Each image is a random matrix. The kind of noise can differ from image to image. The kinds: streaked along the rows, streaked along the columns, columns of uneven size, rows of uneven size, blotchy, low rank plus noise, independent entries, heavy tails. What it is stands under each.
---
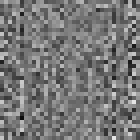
columns of uneven size
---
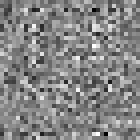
low rank plus noise
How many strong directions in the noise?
one
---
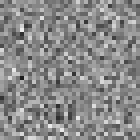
low rank plus noise
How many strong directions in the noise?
two
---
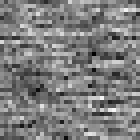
streaked along the rows
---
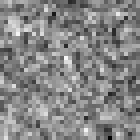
blotchy
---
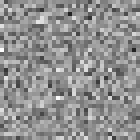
low rank plus noise
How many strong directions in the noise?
three or four
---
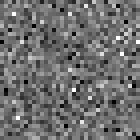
heavy tails
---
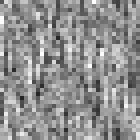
streaked along the columns
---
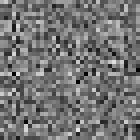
low rank plus noise
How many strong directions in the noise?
two
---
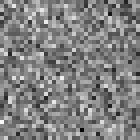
independent entries
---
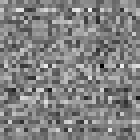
rows of uneven size
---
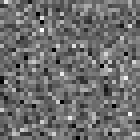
heavy tails
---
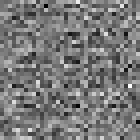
low rank plus noise
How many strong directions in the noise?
one
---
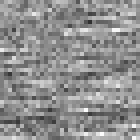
streaked along the rows
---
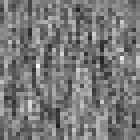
streaked along the columns
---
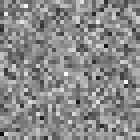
independent entries
